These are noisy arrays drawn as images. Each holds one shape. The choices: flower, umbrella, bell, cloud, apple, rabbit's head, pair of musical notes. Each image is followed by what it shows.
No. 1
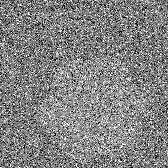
light flower
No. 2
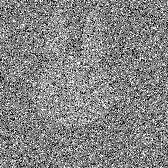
light rabbit's head
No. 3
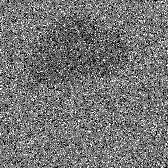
dark cloud
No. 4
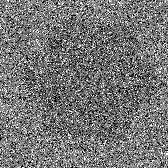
dark flower
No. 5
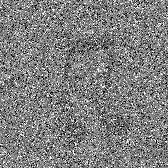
dark pair of musical notes
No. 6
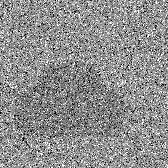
dark cloud
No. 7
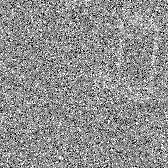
light pair of musical notes
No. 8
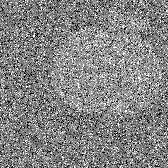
light apple
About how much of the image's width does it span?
two thirds
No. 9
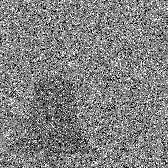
dark bell
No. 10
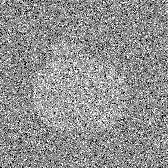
light apple
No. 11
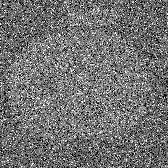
light apple
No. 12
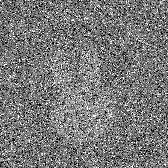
light rabbit's head
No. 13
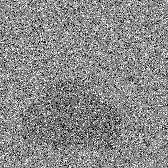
dark cloud
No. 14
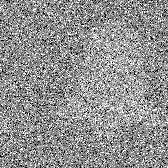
light bell
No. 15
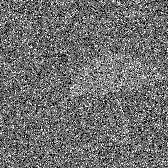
light umbrella
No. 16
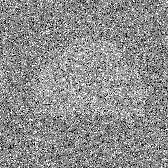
light cloud
